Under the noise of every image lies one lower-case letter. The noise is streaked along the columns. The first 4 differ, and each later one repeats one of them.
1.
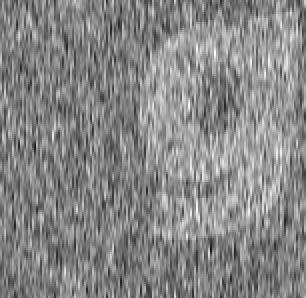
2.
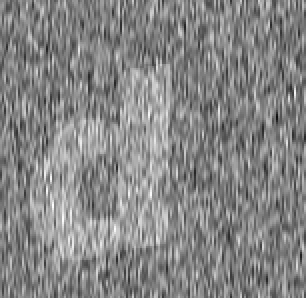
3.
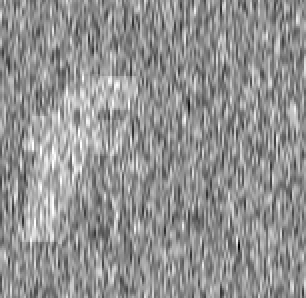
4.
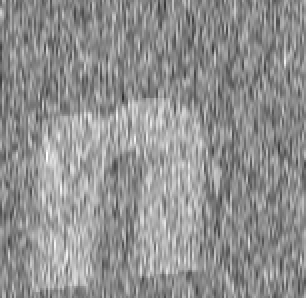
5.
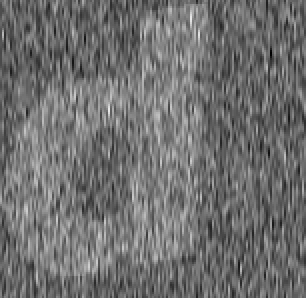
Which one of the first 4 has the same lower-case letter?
2
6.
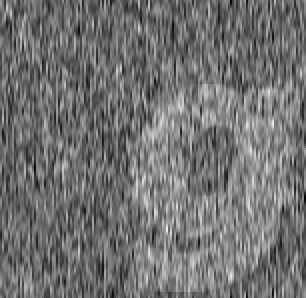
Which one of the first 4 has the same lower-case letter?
1
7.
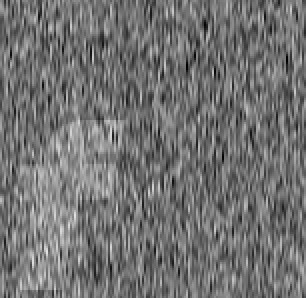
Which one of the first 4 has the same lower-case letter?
3
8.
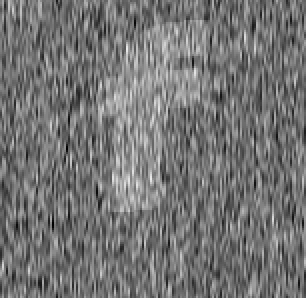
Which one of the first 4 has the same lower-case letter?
3
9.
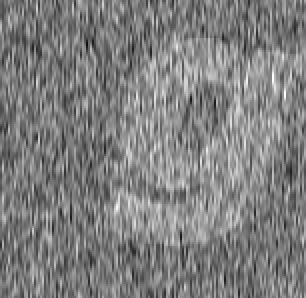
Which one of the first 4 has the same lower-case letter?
1
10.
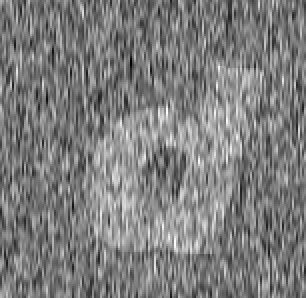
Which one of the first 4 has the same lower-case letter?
2
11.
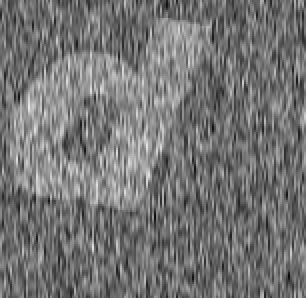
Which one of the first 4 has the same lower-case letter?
2
